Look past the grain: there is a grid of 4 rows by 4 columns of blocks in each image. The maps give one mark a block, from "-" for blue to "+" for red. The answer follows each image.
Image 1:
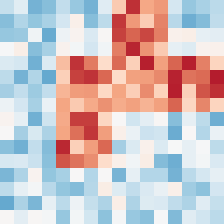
--+-
-+++
-+--
----
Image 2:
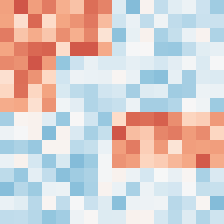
++--
+---
--++
----
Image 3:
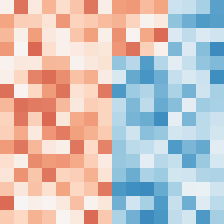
+++-
++--
++--
++--
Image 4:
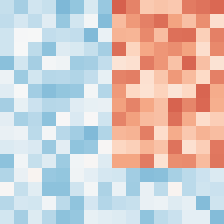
--++
--++
--++
----
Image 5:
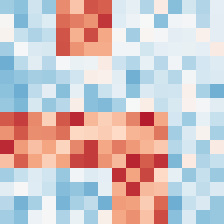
-+--
----
+++-
--+-
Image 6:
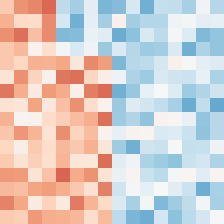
+---
++--
++--
++--
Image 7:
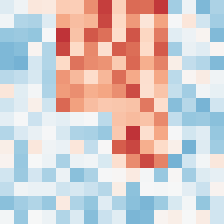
-++-
-++-
--+-
----
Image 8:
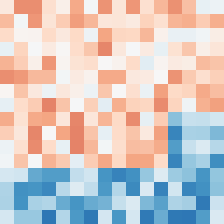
++++
++++
+++-
----
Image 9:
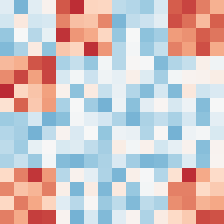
-+-+
+---
----
+--+
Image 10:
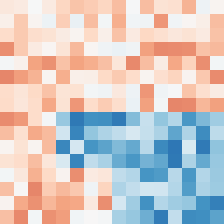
++++
++++
+---
++--
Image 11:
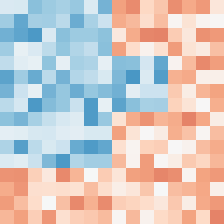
--++
---+
--++
++++
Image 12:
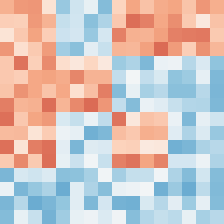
+-++
++--
+-+-
----
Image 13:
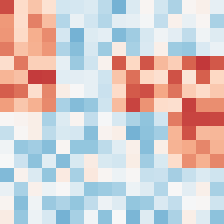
+---
+-++
---+
----
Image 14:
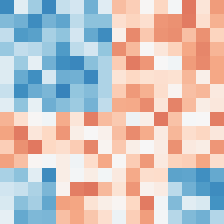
--++
--++
++++
-++-
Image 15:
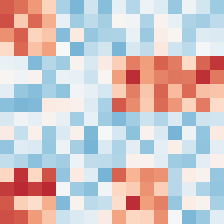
+---
--++
----
+-+-
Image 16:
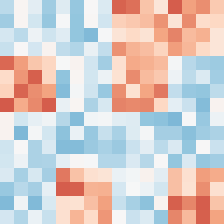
--++
+-+-
----
-+-+
